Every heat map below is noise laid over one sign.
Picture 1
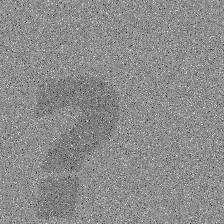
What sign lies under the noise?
question mark
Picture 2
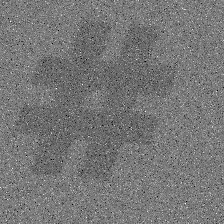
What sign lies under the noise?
hash sign
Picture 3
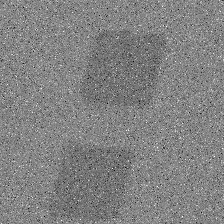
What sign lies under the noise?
colon
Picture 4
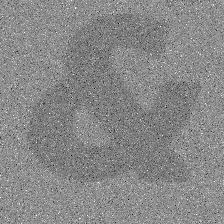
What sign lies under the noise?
ampersand
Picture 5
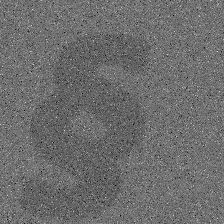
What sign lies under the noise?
section sign
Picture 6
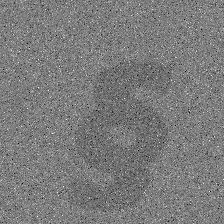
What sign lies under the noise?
section sign
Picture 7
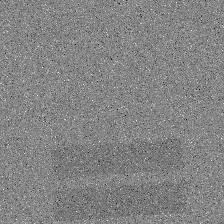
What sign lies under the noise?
equals sign
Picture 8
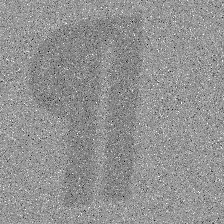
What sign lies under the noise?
pilcrow
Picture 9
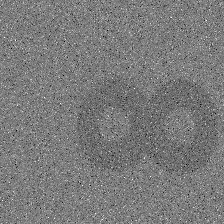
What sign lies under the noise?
infinity sign
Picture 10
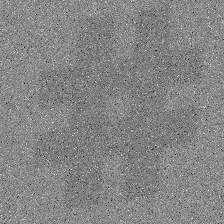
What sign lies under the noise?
hash sign
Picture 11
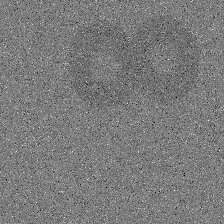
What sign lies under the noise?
infinity sign
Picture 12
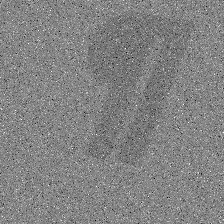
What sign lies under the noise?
pilcrow
